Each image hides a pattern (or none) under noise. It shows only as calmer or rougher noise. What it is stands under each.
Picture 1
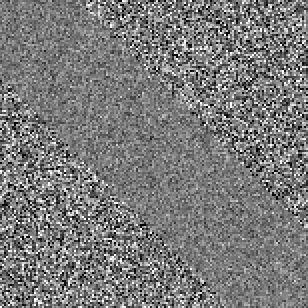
a diagonal band
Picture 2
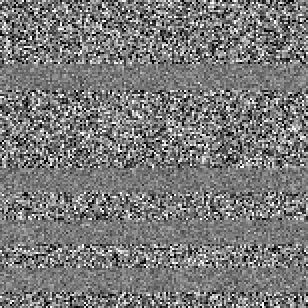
bands of rows
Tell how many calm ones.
4
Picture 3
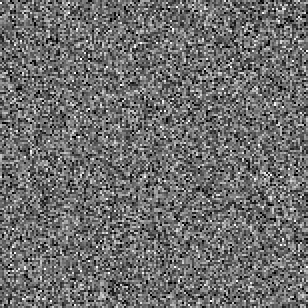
only noise
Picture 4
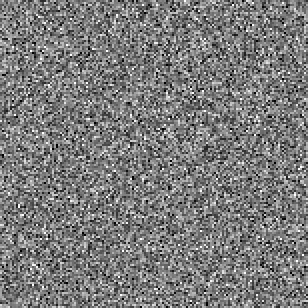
only noise
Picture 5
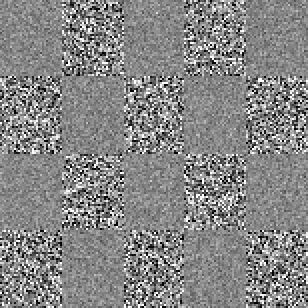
a checkerboard
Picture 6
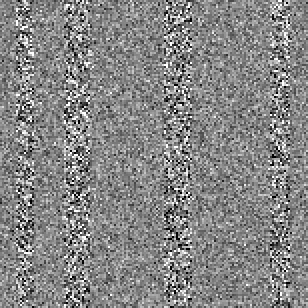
bands of columns
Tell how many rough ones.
4
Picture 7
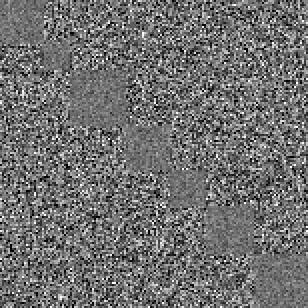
blocks along the diagonal
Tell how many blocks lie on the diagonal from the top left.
7
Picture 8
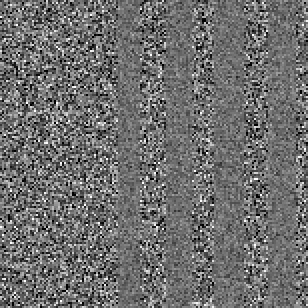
bands of columns
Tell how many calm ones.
4
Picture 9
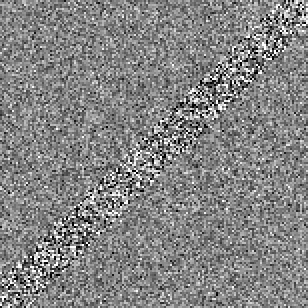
a diagonal band
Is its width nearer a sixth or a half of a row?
a sixth
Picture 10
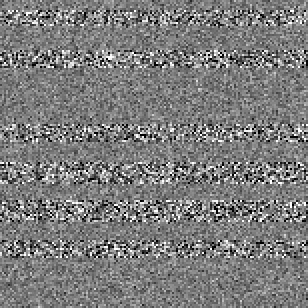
bands of rows
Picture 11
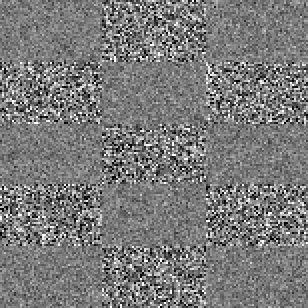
a checkerboard
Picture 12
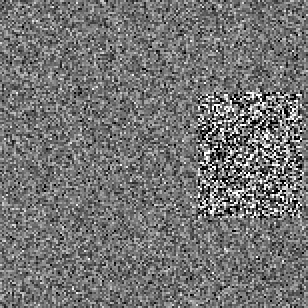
one block
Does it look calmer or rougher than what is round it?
rougher
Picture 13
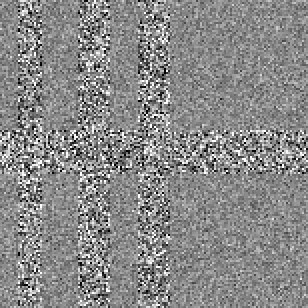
bands of rows crossing bands of columns
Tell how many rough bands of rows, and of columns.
1 and 3
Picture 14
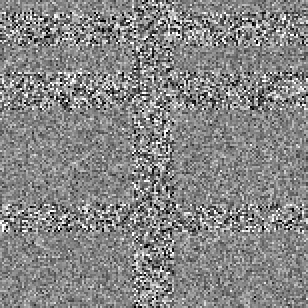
bands of rows crossing bands of columns
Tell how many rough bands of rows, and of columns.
3 and 1
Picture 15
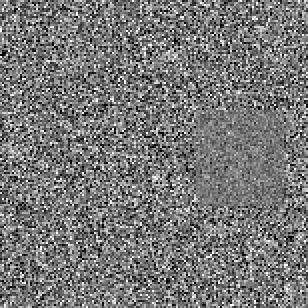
one block
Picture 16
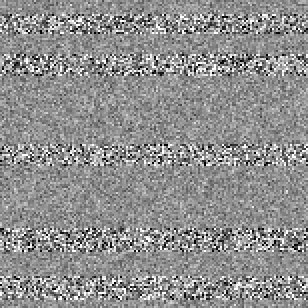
bands of rows
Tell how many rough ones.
5
